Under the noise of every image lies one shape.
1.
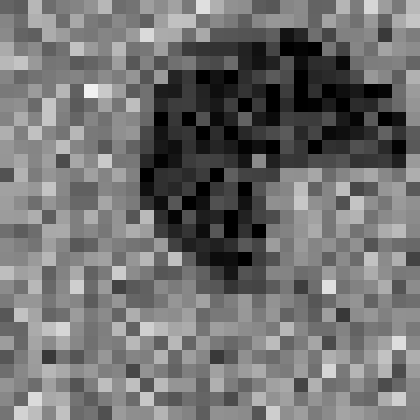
dark disc with a wedge cut out
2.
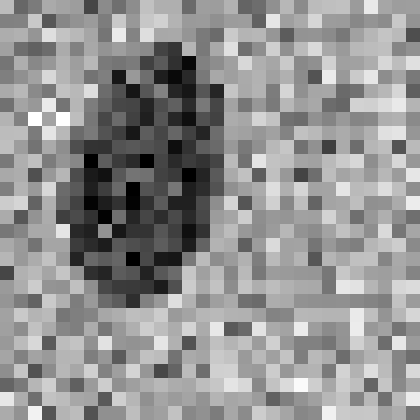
dark ellipse
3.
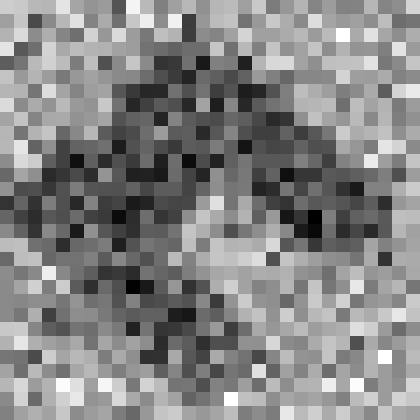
dark square with a notch
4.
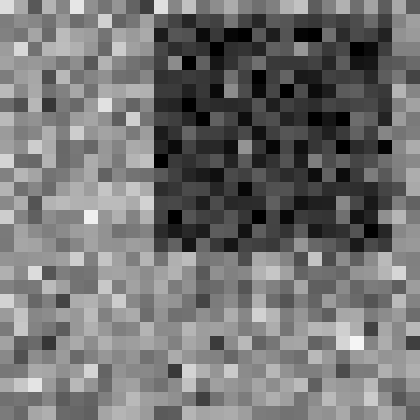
dark square
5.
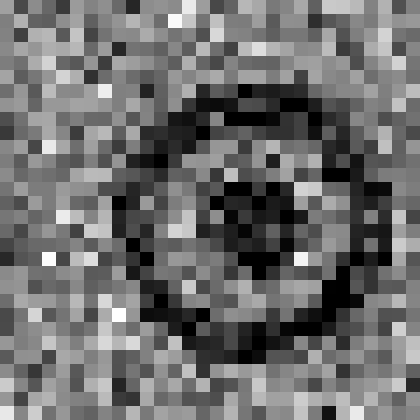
dark bullseye
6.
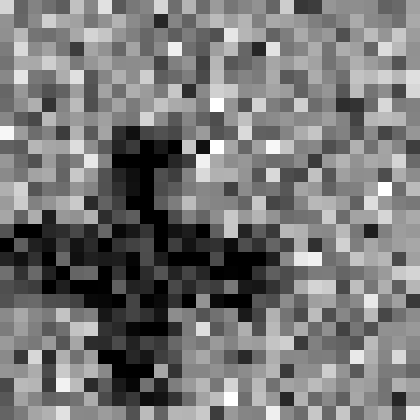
dark cross
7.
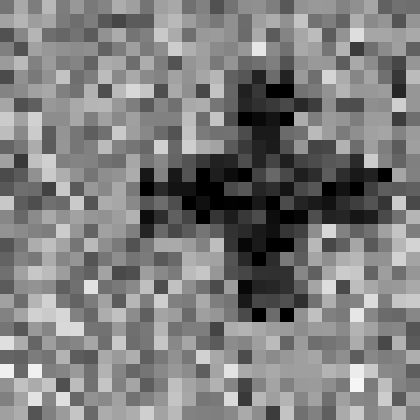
dark cross
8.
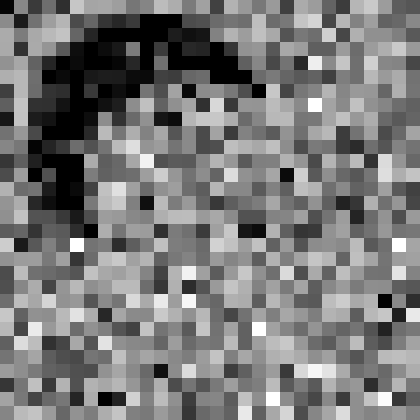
dark crescent
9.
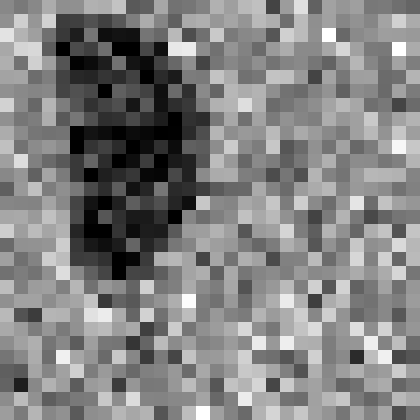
dark half disc
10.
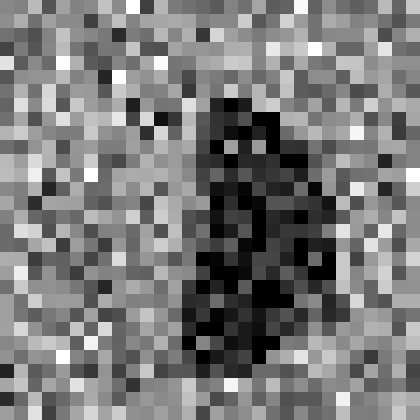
dark half disc
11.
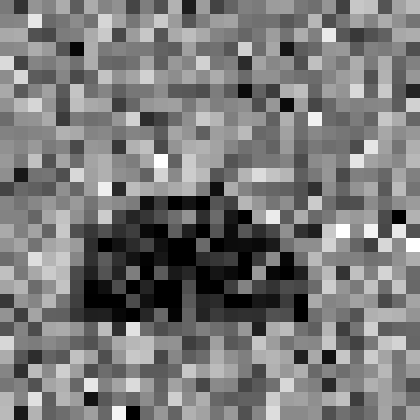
dark half disc
